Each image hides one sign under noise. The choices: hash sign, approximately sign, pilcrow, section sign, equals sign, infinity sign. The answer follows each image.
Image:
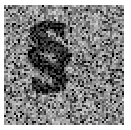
section sign
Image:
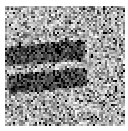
equals sign
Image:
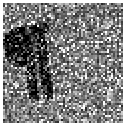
pilcrow
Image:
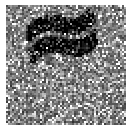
approximately sign
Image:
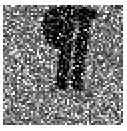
pilcrow
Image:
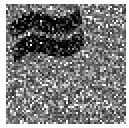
approximately sign
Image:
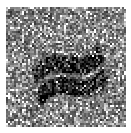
approximately sign
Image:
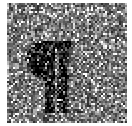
pilcrow
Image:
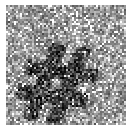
hash sign
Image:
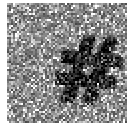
hash sign
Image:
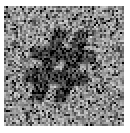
hash sign
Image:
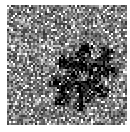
hash sign
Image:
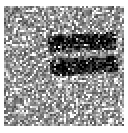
equals sign
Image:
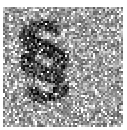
section sign
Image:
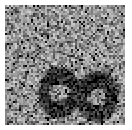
infinity sign
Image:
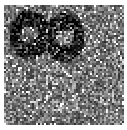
infinity sign
